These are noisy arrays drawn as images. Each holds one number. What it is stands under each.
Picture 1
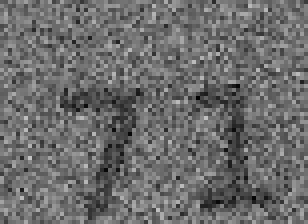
71
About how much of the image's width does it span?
two thirds
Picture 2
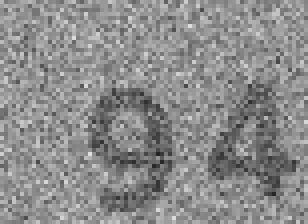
94
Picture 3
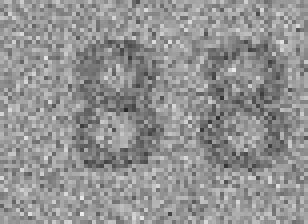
88
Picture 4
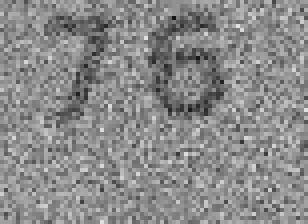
76
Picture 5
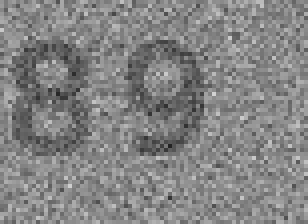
89
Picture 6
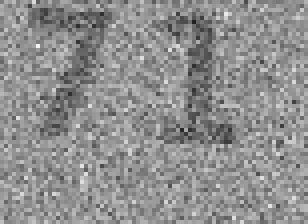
71
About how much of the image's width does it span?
two thirds
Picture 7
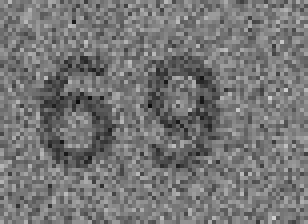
69
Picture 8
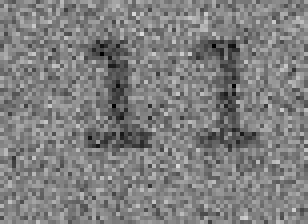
11
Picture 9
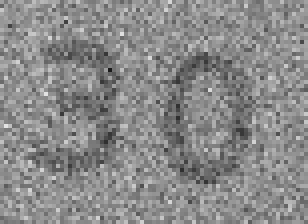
30
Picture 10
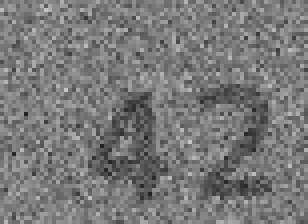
42
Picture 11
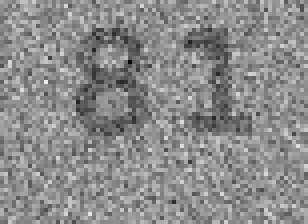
81
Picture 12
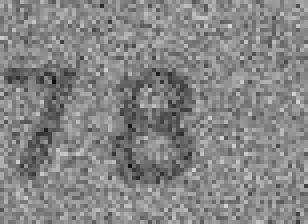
78
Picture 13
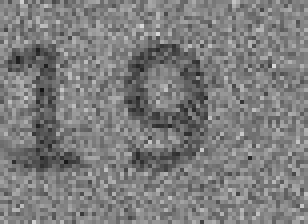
19
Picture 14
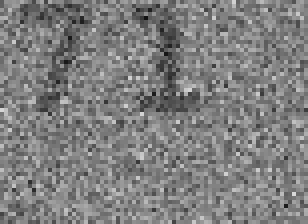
71
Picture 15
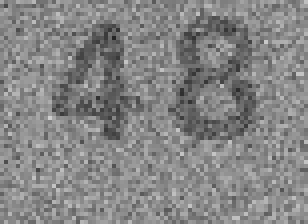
48
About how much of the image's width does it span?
two thirds
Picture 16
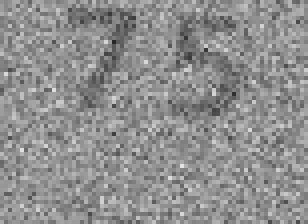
75
